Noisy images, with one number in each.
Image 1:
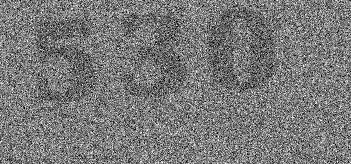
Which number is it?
530
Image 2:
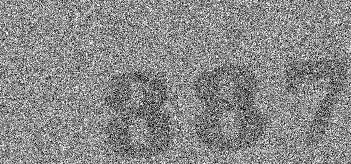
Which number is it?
887
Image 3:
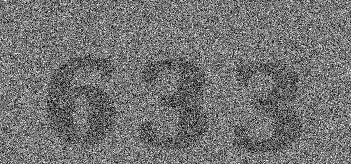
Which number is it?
633
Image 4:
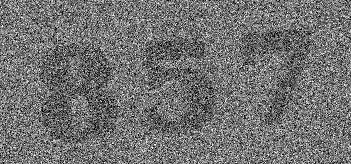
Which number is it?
857
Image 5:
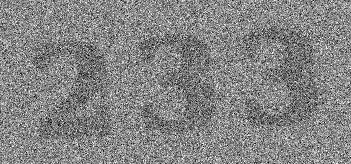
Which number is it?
233
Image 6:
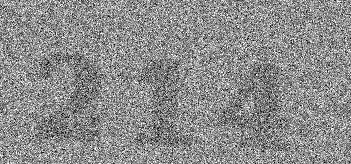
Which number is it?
214
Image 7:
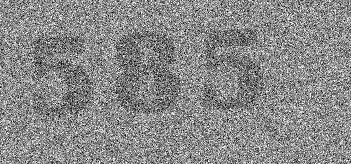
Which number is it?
585
